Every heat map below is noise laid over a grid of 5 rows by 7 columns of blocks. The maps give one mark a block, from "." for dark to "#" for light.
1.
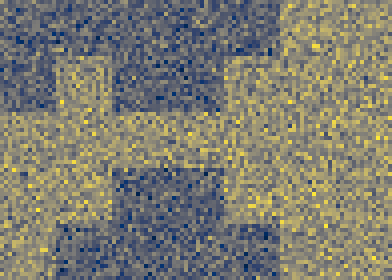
.....##
.#..###
#######
##..###
#....##
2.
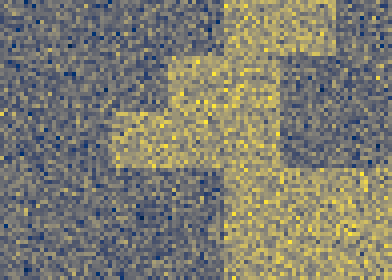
....##.
...##..
..###..
....###
....###
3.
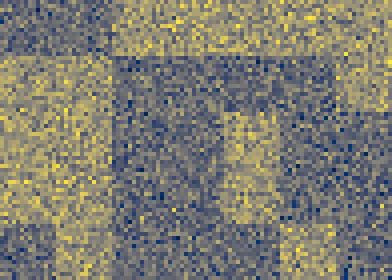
..#####
##....#
##..#..
##..#..
.#...#.
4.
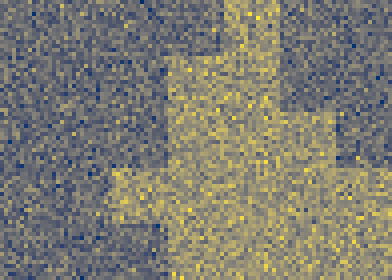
....#..
...##..
...###.
..#####
...####
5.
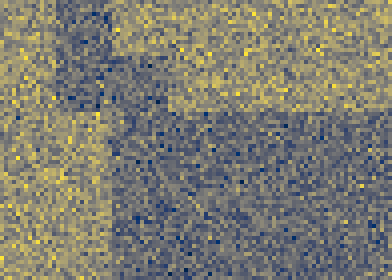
#.#####
#..####
##.....
##.....
##.....
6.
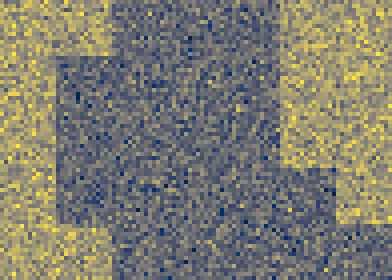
##...##
#....##
#....##
#.....#
##.....
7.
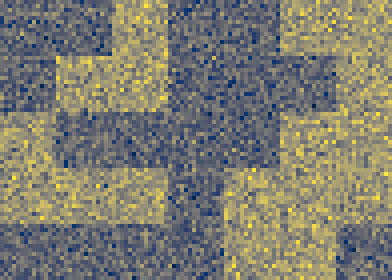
..#..##
.##...#
#....##
###.###
....##.
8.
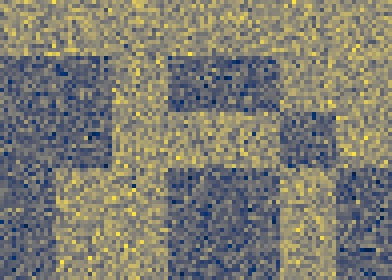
#######
..#..##
..###.#
.##..#.
.##..#.
